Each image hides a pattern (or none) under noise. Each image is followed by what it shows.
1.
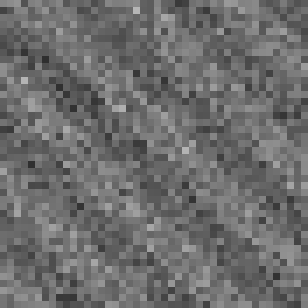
diagonal stripes
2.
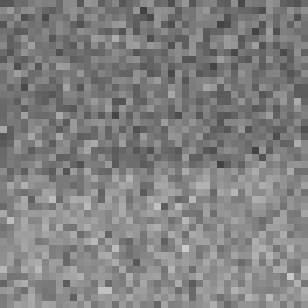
a sharp edge
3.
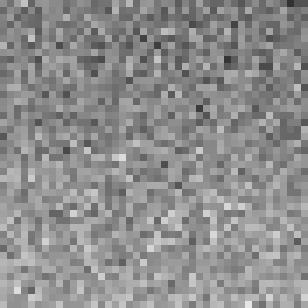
a smooth slope
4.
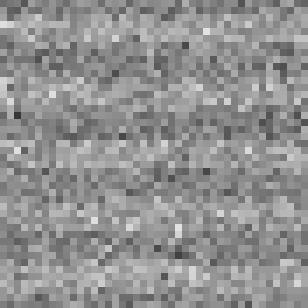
horizontal stripes
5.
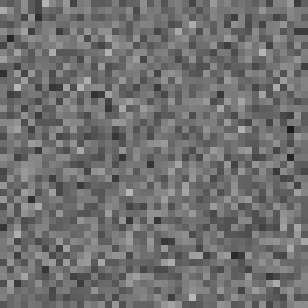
only noise
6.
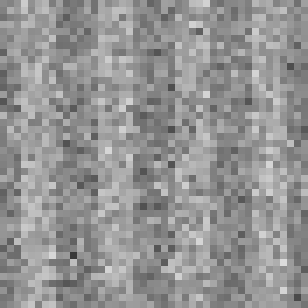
vertical stripes
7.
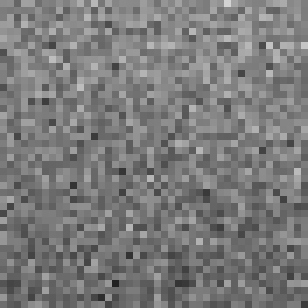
a smooth slope
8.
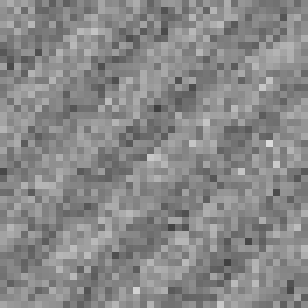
diagonal stripes
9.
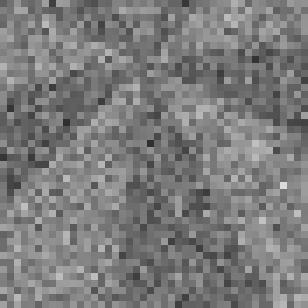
spokes from one point
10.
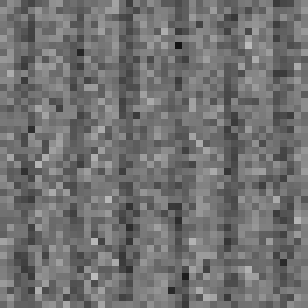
vertical stripes
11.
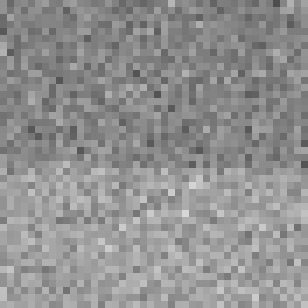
a sharp edge
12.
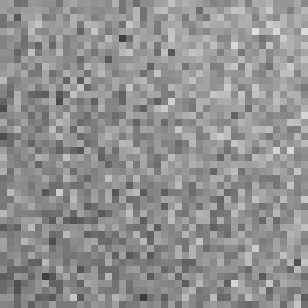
a smooth slope
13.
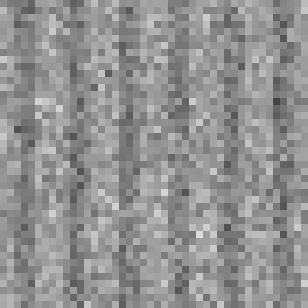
vertical stripes
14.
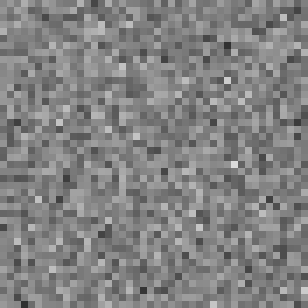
only noise
